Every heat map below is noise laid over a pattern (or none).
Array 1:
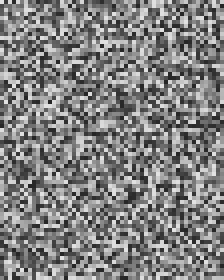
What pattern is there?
only noise
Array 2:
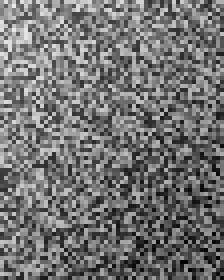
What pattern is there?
a smooth slope
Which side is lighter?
top left
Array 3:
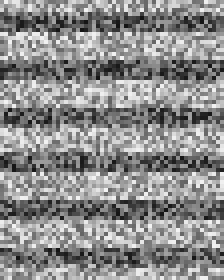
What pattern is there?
horizontal stripes
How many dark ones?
6
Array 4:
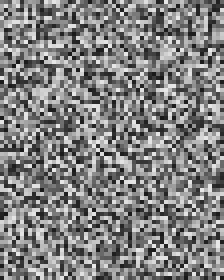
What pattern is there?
only noise
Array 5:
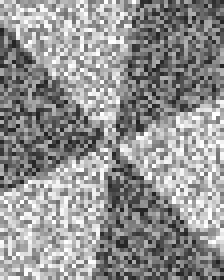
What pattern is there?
spokes from one point
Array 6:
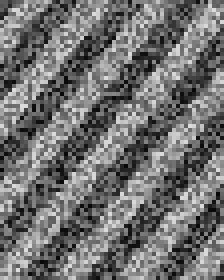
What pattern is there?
diagonal stripes
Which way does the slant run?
bottom left to top right
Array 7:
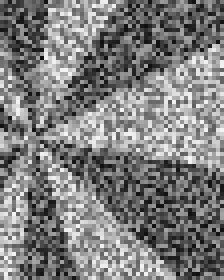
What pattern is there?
spokes from one point
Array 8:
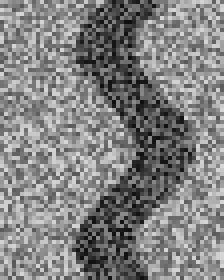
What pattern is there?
a wavy band
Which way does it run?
top to bottom
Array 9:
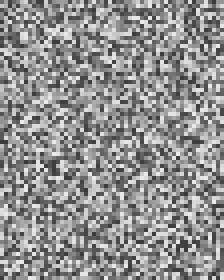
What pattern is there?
only noise
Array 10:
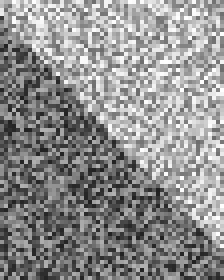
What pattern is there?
a sharp edge
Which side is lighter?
top right
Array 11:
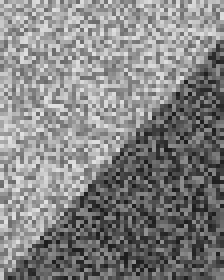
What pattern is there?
a sharp edge
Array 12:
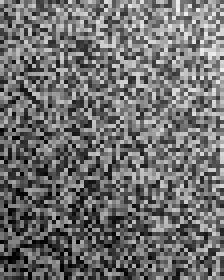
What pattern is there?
a smooth slope
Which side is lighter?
top right
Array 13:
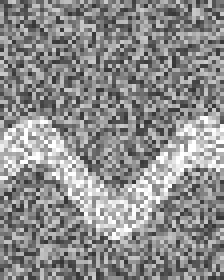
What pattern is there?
a wavy band
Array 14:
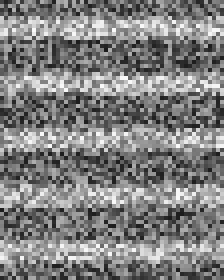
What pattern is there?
horizontal stripes
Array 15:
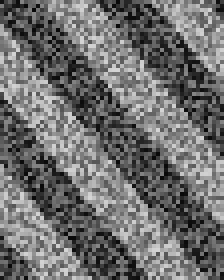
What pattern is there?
diagonal stripes
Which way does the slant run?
top left to bottom right
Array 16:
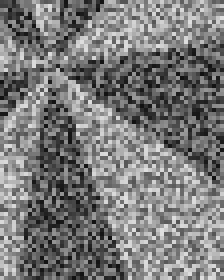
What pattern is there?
spokes from one point
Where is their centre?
top left
